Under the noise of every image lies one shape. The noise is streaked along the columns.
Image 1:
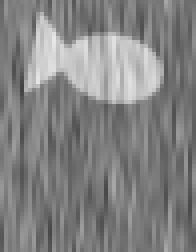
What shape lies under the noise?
fish
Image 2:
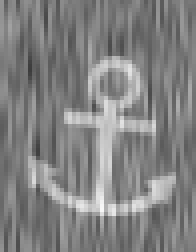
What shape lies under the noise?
anchor
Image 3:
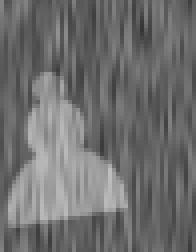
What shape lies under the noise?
chess pawn
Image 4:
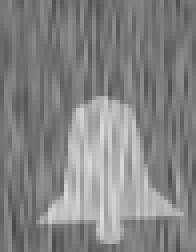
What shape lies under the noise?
bell
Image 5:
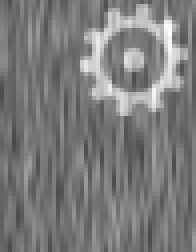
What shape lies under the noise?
gear
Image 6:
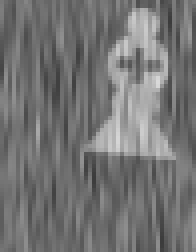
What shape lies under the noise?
chess bishop
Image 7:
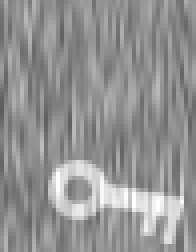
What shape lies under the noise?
key
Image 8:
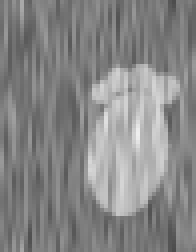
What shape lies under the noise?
footprint
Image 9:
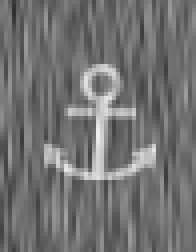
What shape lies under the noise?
anchor
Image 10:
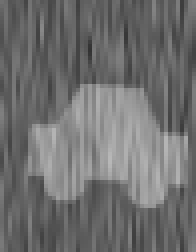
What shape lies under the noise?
car
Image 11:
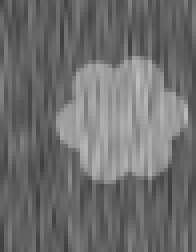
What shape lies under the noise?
flower
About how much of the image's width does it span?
two thirds
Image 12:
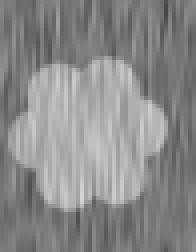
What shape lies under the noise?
flower
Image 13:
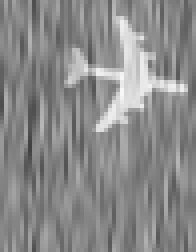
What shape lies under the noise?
airplane
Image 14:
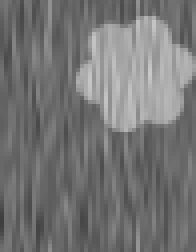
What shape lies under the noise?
flower
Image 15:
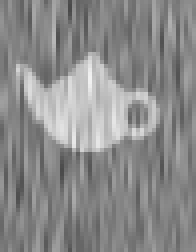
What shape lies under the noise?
teapot
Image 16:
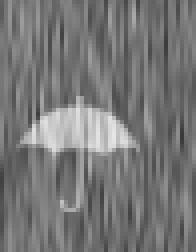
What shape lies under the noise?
umbrella
